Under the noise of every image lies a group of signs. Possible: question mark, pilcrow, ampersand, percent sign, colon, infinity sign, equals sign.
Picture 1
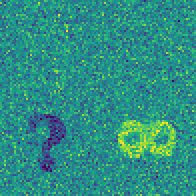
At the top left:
nothing
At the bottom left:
question mark
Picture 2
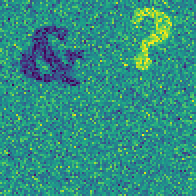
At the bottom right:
nothing
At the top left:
ampersand
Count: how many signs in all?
2
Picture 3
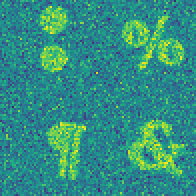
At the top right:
percent sign
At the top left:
colon
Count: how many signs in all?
4
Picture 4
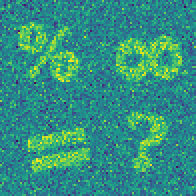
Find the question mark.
bottom right
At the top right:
infinity sign
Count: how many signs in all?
4
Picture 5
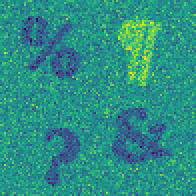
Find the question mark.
bottom left
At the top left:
percent sign
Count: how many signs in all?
4
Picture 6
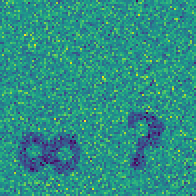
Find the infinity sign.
bottom left
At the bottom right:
question mark
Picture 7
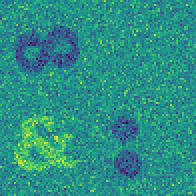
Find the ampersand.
bottom left
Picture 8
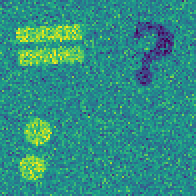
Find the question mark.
top right
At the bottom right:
nothing
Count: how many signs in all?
3
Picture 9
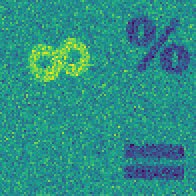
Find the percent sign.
top right
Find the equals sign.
bottom right
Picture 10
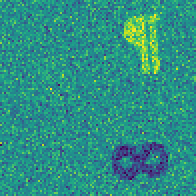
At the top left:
nothing
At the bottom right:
infinity sign
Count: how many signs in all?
2
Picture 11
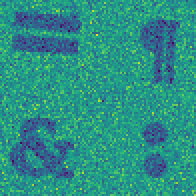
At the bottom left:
ampersand
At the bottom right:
colon
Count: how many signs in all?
4
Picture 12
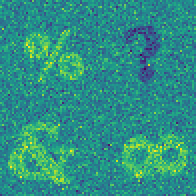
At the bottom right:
infinity sign
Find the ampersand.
bottom left
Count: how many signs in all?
4
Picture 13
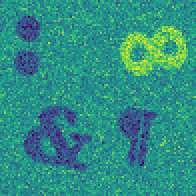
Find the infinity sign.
top right
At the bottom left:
ampersand
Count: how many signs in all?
4
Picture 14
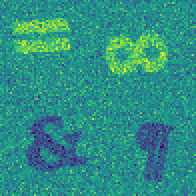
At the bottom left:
ampersand
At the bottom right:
pilcrow
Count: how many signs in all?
4
